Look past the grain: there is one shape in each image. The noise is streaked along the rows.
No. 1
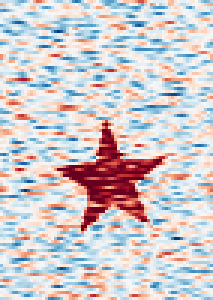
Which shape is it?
star
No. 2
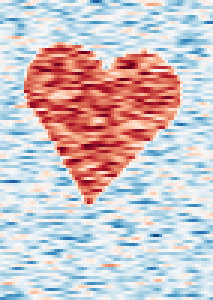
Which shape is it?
heart
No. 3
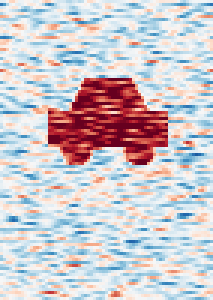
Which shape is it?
car
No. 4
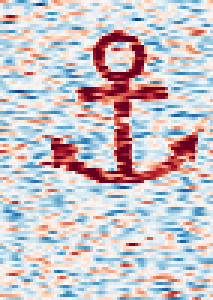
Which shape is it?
anchor
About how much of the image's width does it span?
two thirds
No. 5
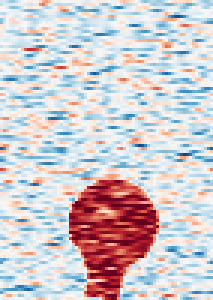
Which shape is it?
light bulb
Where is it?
bottom middle
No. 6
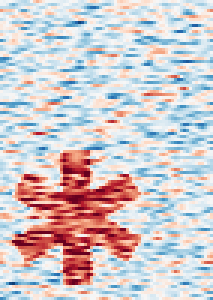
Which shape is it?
asterisk
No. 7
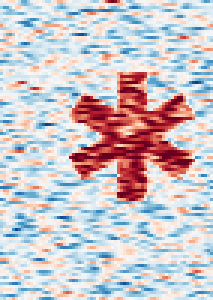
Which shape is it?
asterisk
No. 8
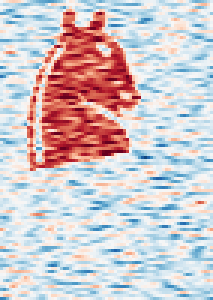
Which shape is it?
chess knight
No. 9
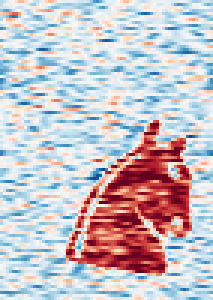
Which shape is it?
chess knight
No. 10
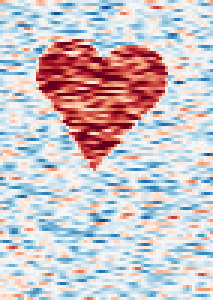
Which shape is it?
heart
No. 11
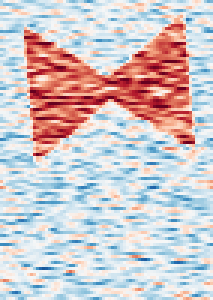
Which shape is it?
bow tie
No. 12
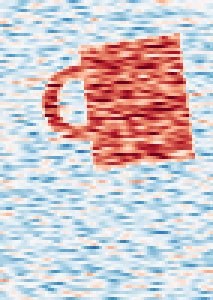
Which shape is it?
cup
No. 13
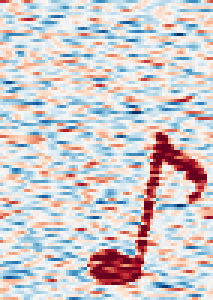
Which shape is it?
musical note
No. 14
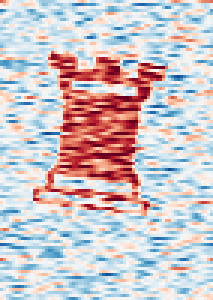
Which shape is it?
chess rook
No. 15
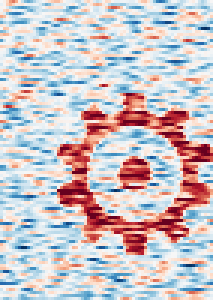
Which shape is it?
gear
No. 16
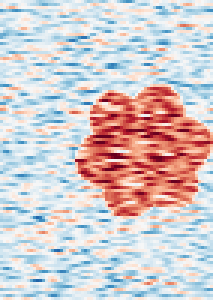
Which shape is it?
flower
